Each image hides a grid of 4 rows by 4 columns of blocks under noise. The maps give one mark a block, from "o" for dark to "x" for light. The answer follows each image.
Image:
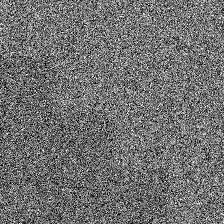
x x x x
o x x x
o o x x
o o o x
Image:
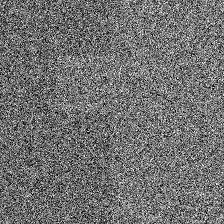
o o x x
o x x x
o o x x
o o x x
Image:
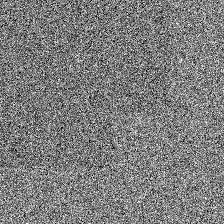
o o o x
o o o x
o o x x
x x x x
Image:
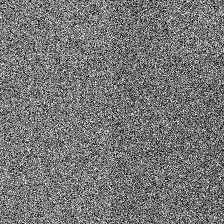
x x o x
x x o o
x x o o
x x o o
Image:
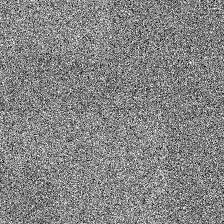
x x o o
o o o o
x x x o
o x x o
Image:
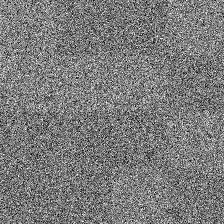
x o o x
x x x o
o o o x
o o x o
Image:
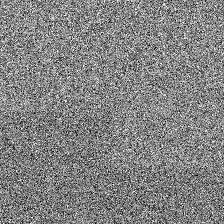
x x x x
x x x x
o o x x
o o o o
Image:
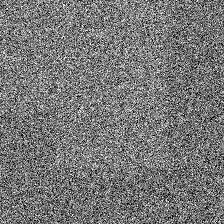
x x x o
x x x o
o x x o
o o o o
